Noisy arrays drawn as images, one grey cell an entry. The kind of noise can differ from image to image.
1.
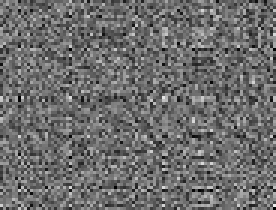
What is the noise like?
low rank plus noise
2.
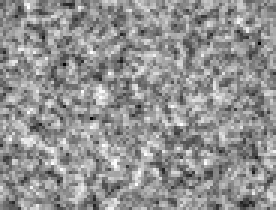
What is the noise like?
blotchy
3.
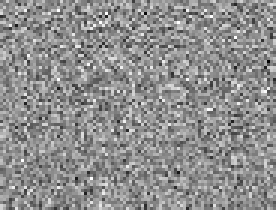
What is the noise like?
low rank plus noise
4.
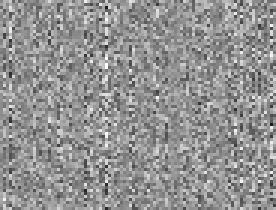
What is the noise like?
columns of uneven size
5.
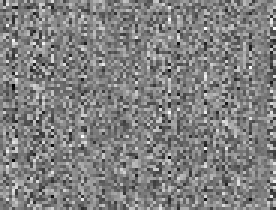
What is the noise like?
columns of uneven size
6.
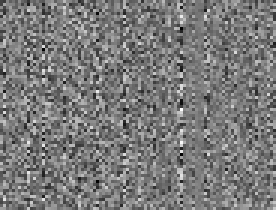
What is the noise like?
columns of uneven size
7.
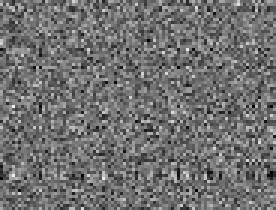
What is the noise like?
low rank plus noise
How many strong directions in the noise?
one
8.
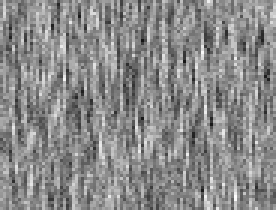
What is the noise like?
streaked along the columns
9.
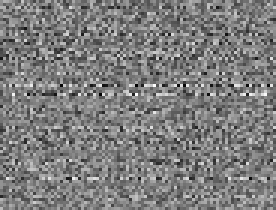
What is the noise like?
rows of uneven size
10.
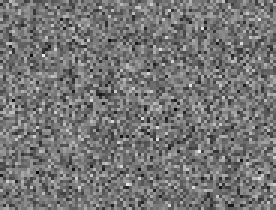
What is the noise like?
independent entries
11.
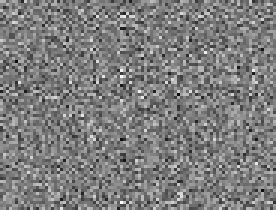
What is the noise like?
low rank plus noise
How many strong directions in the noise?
two
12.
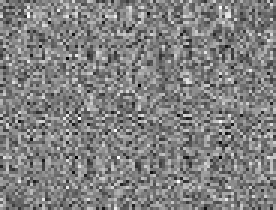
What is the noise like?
low rank plus noise
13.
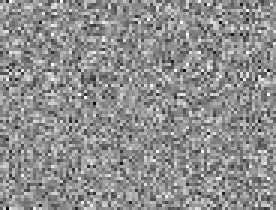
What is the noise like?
low rank plus noise
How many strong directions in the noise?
three or four
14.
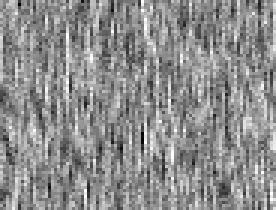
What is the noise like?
streaked along the columns
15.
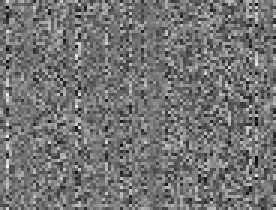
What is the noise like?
columns of uneven size
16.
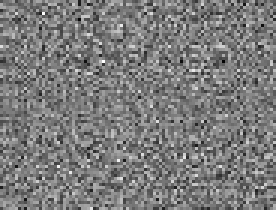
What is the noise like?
low rank plus noise
